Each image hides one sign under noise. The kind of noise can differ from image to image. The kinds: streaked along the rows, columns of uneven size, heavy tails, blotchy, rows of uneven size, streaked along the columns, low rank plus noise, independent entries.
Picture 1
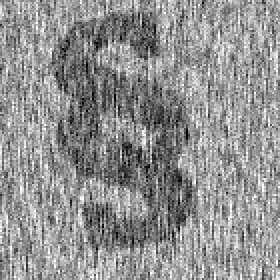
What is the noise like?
streaked along the columns
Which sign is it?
section sign
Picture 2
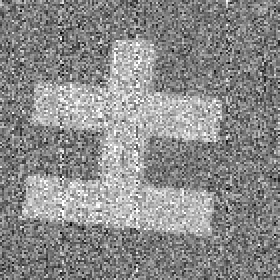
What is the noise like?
columns of uneven size
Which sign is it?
plus-minus sign
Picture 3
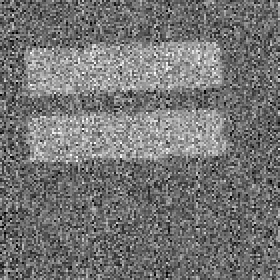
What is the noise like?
columns of uneven size
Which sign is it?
equals sign
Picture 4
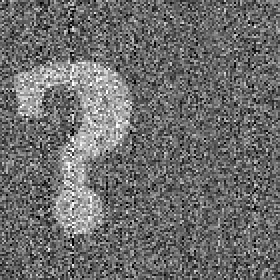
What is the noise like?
columns of uneven size
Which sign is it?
question mark
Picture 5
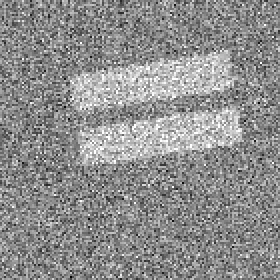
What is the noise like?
low rank plus noise
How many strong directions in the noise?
one
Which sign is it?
equals sign
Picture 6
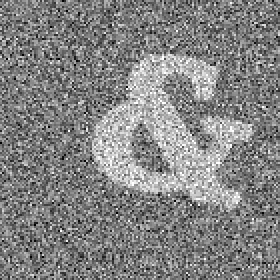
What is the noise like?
low rank plus noise
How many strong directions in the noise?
three or four
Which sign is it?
ampersand
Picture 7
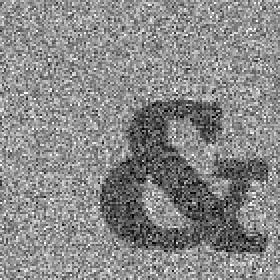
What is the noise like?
low rank plus noise
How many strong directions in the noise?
five to eight
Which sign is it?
ampersand
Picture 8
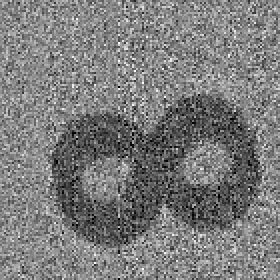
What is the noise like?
columns of uneven size
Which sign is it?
infinity sign
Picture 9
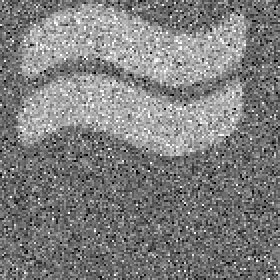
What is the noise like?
heavy tails
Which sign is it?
approximately sign
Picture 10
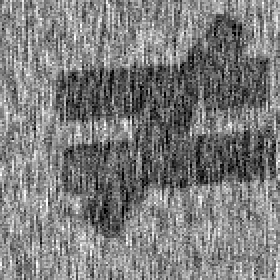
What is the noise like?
streaked along the columns
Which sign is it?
not-equal sign
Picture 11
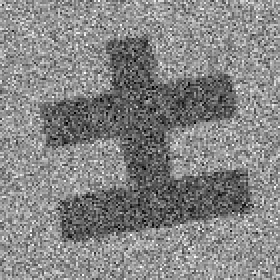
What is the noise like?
independent entries
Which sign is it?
plus-minus sign
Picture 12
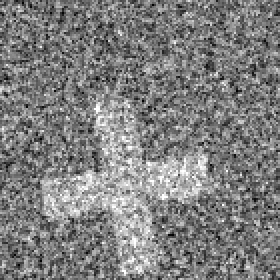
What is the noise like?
blotchy
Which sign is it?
plus sign
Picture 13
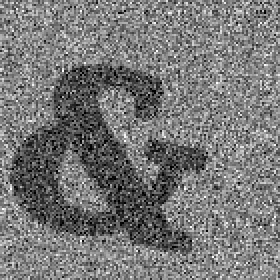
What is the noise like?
low rank plus noise
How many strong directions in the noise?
one
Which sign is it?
ampersand
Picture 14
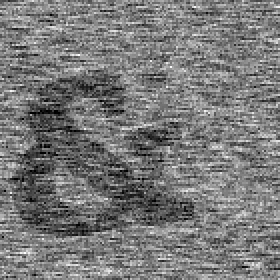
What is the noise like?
streaked along the rows
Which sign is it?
ampersand
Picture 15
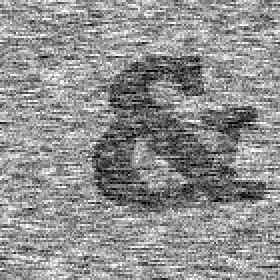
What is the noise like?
streaked along the rows
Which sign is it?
ampersand
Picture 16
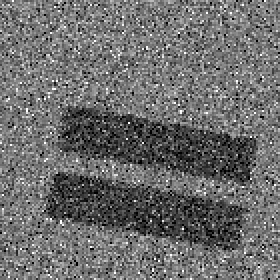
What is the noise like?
heavy tails
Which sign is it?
equals sign
